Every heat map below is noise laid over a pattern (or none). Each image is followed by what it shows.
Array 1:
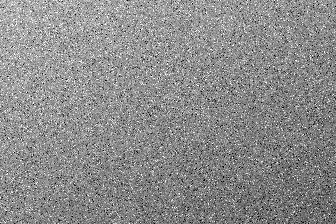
a smooth slope
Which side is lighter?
top left
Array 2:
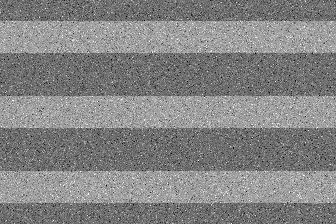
horizontal stripes
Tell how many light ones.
3
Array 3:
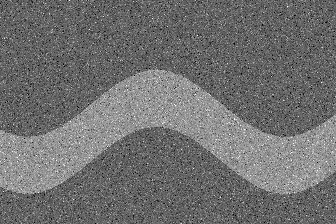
a wavy band
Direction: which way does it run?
left to right
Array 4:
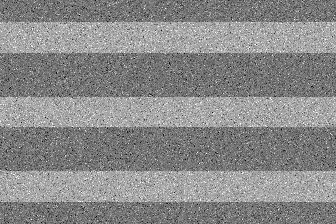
horizontal stripes
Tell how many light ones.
3
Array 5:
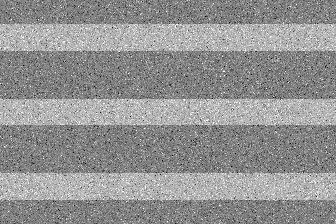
horizontal stripes
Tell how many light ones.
3
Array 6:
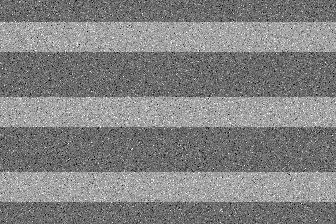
horizontal stripes
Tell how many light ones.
3
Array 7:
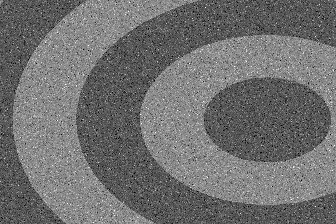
rings round one point
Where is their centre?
middle right
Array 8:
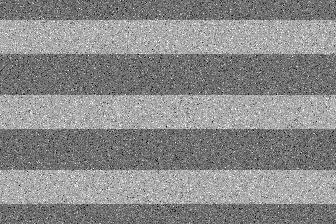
horizontal stripes
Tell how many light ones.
3
